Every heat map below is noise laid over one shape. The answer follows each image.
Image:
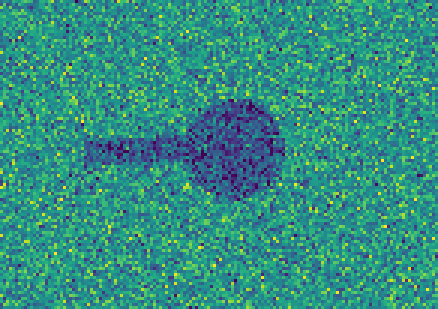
dark lollipop
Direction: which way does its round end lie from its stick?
right
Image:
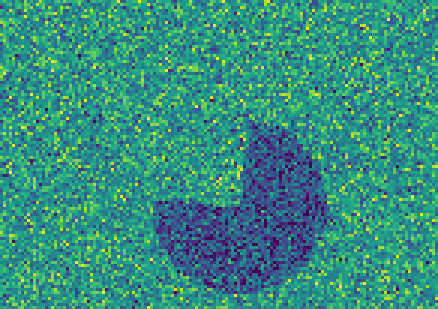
dark disc with a wedge cut out
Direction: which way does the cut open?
up and left
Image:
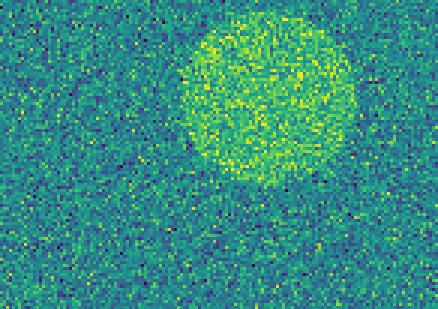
light disc
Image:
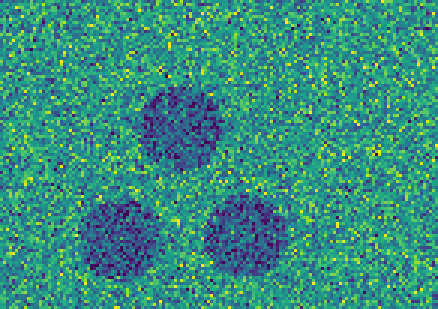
dark three dots
